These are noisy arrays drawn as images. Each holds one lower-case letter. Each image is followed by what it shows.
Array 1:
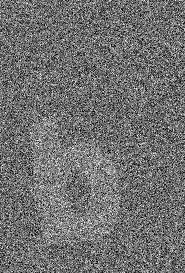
b
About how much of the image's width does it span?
half
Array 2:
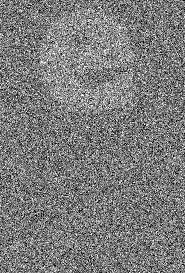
e
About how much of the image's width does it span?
half
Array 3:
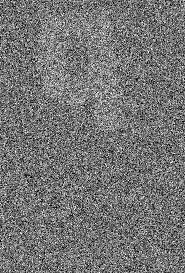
q
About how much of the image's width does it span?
half
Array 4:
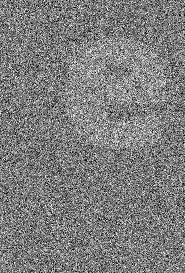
e
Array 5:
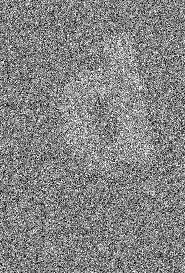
d
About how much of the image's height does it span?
half
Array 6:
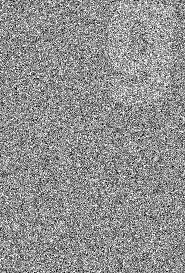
g
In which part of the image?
top right
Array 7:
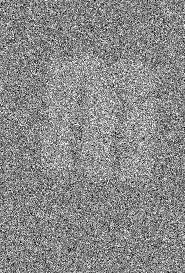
m
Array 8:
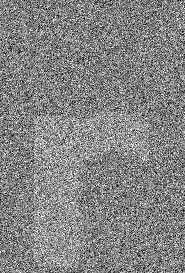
r
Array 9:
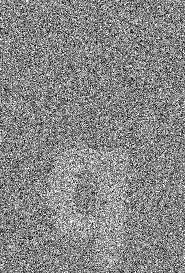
q
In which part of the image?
bottom middle
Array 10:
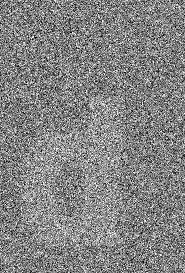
d
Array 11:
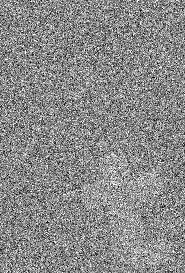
t
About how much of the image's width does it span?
half
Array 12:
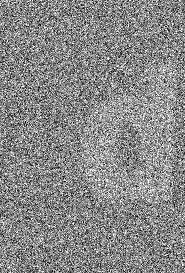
d
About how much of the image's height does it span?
half
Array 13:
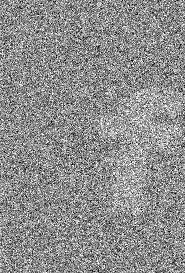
f
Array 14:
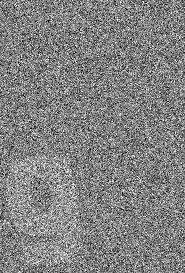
g
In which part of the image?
bottom left
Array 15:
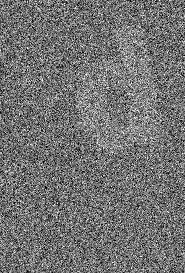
d
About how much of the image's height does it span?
half
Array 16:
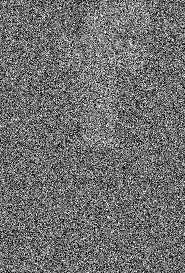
f
